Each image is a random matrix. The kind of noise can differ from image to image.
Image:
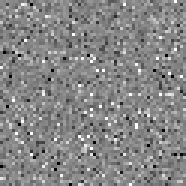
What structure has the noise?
heavy tails
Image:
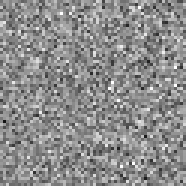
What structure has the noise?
independent entries
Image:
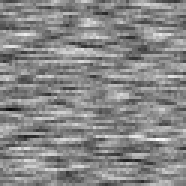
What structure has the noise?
streaked along the rows
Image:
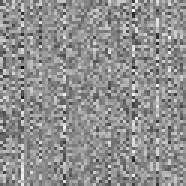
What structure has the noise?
columns of uneven size
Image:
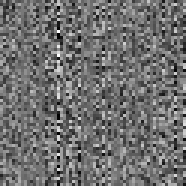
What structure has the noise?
columns of uneven size
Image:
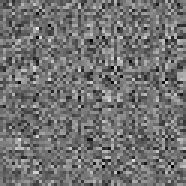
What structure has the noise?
low rank plus noise
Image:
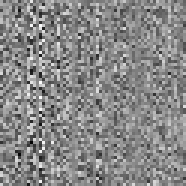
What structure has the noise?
columns of uneven size
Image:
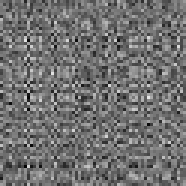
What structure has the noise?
low rank plus noise
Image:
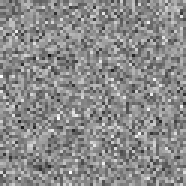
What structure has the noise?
independent entries
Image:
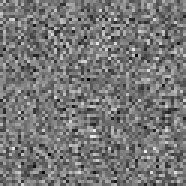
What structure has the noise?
low rank plus noise
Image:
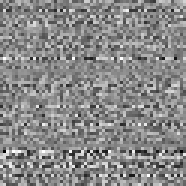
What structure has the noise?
rows of uneven size
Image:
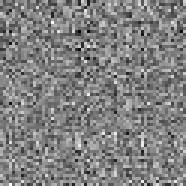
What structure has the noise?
low rank plus noise
